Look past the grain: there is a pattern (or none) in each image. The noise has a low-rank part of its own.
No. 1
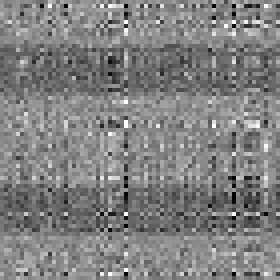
horizontal stripes
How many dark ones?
2
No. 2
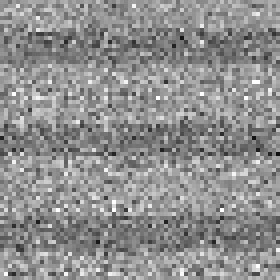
horizontal stripes
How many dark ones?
3
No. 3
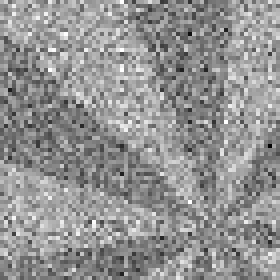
spokes from one point
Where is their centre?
bottom right
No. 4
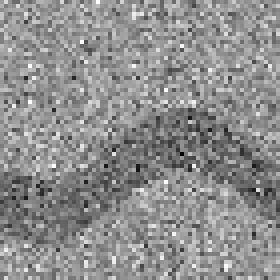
a wavy band
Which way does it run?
left to right
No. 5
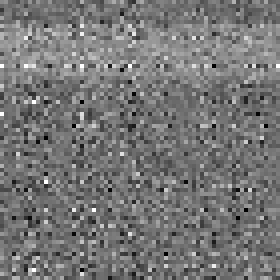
one horizontal stripe
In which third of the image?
top
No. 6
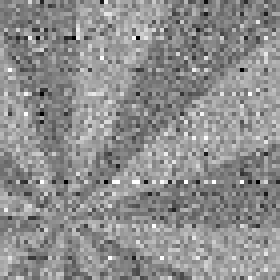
spokes from one point
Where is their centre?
bottom left
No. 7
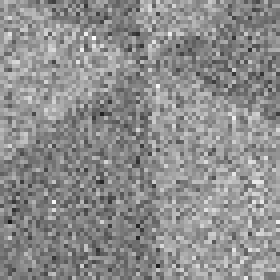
spokes from one point
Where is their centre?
top middle
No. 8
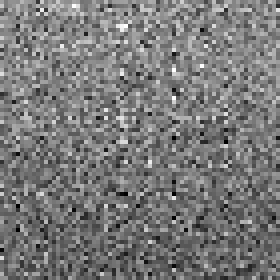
a smooth slope
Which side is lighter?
top
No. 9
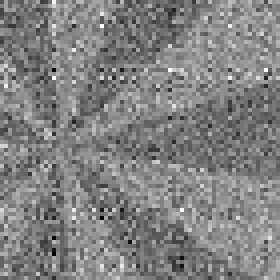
spokes from one point
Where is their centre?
middle left
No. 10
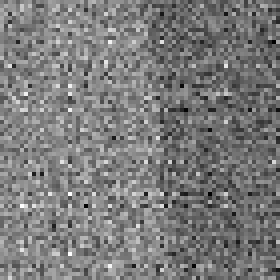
a sharp edge
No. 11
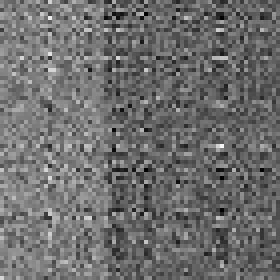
a sharp edge
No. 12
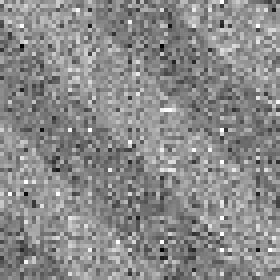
diagonal stripes
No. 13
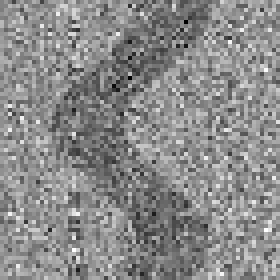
a wavy band
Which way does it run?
top to bottom
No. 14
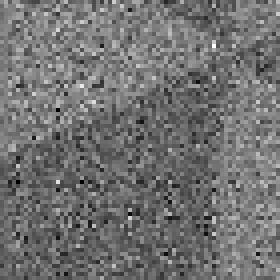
spokes from one point
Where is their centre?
top right
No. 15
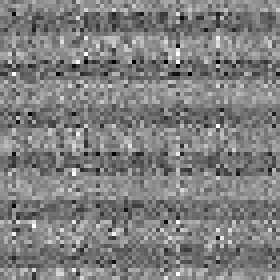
horizontal stripes
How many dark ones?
6
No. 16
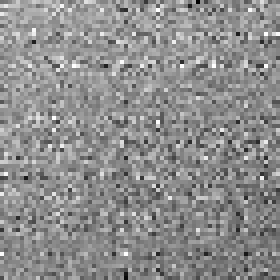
a smooth slope
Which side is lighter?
top left
